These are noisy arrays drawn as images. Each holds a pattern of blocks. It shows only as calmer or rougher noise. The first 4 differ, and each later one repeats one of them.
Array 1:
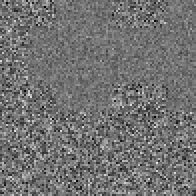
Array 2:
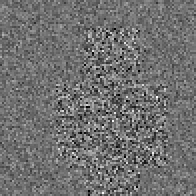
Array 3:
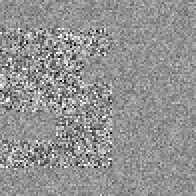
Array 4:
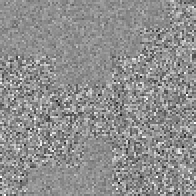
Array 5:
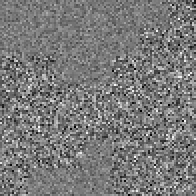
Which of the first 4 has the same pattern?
4
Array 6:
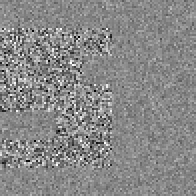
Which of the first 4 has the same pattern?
3
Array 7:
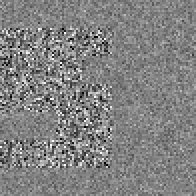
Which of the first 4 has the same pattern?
3
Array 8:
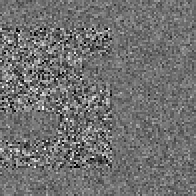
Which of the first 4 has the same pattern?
3
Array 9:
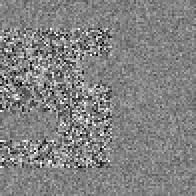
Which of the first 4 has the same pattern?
3
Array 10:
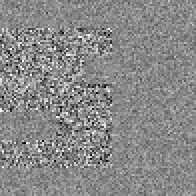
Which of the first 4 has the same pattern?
3
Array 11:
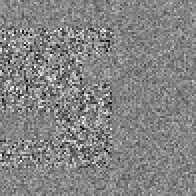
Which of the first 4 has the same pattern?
3
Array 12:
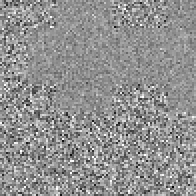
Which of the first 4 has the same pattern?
1
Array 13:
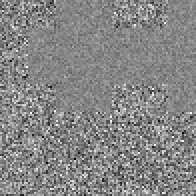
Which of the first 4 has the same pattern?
1
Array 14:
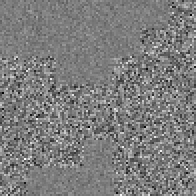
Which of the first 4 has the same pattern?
4
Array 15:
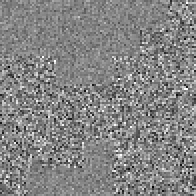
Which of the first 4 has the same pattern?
4
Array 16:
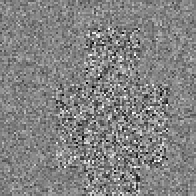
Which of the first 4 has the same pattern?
2
